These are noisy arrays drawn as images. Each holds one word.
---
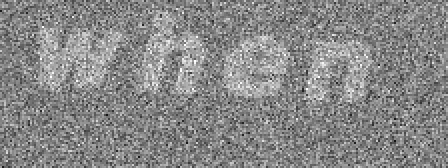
when
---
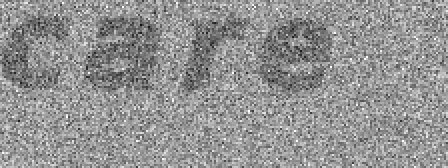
care
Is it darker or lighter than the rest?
darker
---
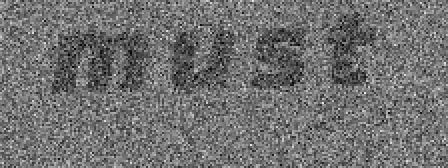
must
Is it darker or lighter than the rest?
darker
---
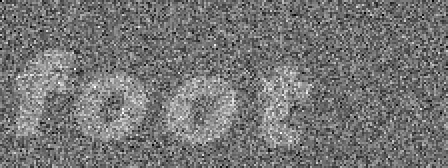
foot
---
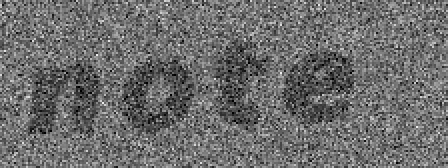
note
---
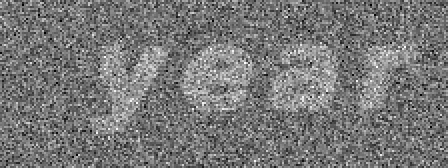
year
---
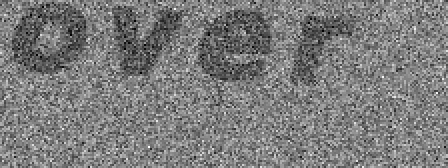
over
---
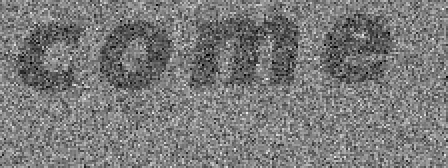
come
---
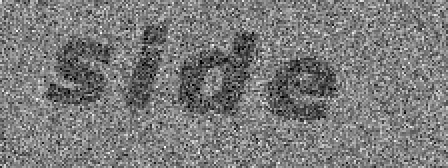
side
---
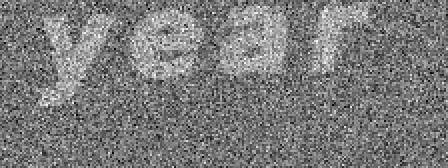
year
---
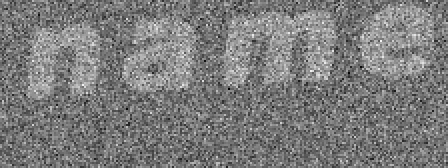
name
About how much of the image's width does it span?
nearly all
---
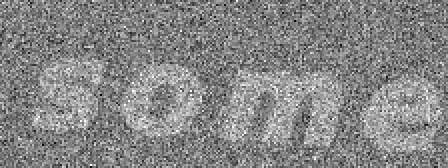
some
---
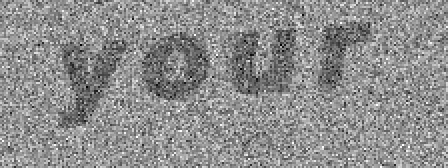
your
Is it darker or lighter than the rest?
darker
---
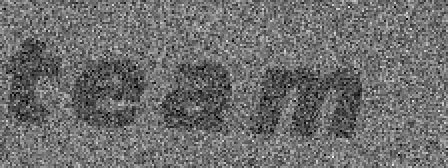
team
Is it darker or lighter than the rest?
darker
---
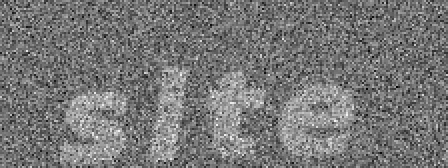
site
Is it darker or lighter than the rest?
lighter
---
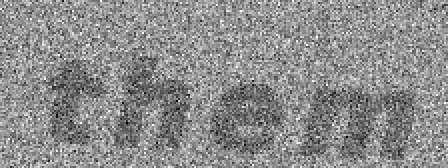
them
